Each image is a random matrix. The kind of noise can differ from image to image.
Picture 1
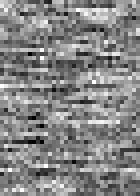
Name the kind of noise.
streaked along the rows
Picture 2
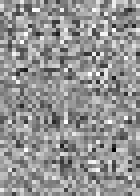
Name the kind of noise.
low rank plus noise
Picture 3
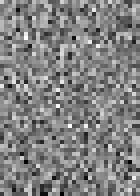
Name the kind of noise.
low rank plus noise
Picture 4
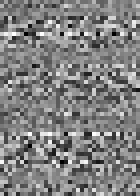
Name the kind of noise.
rows of uneven size
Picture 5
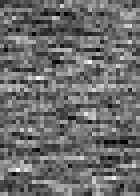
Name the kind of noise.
streaked along the rows
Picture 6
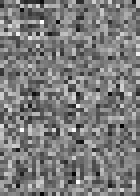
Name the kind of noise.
low rank plus noise
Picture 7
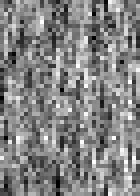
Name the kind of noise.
streaked along the columns
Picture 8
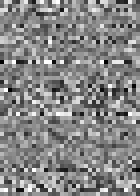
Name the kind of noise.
rows of uneven size
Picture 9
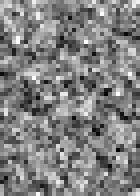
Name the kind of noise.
blotchy
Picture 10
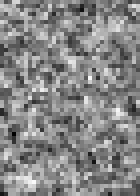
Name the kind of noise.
blotchy
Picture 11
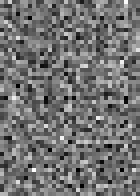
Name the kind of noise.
low rank plus noise
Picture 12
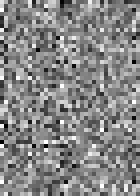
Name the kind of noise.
low rank plus noise
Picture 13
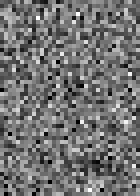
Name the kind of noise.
independent entries
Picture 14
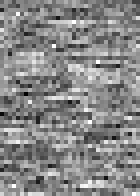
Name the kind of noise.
streaked along the rows
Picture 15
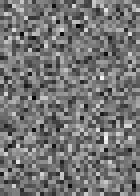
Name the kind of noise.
independent entries
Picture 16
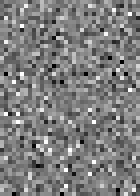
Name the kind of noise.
heavy tails
